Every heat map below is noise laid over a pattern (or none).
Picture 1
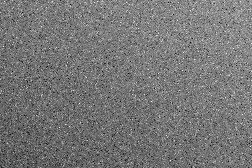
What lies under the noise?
a smooth slope
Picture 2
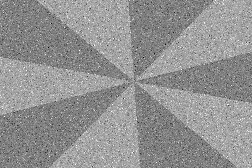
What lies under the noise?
spokes from one point
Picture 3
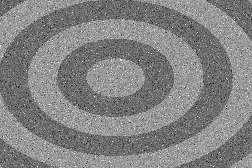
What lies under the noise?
rings round one point
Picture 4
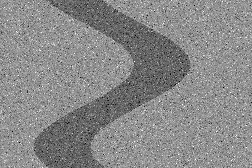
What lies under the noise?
a wavy band
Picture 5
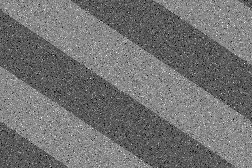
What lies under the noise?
diagonal stripes
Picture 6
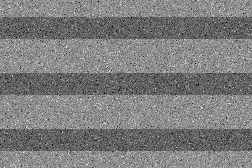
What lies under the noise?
horizontal stripes
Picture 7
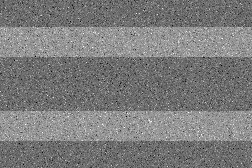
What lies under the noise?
horizontal stripes
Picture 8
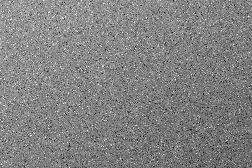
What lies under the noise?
a smooth slope
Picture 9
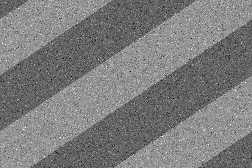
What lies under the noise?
diagonal stripes
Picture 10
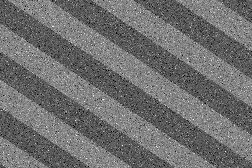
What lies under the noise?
diagonal stripes
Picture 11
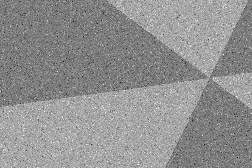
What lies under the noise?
spokes from one point
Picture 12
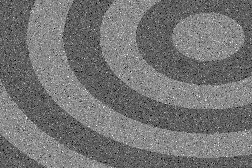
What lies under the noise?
rings round one point
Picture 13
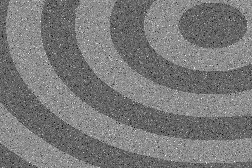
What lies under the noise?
rings round one point
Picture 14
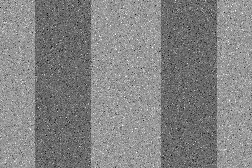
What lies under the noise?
vertical stripes
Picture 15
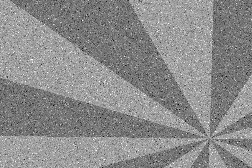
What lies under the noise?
spokes from one point
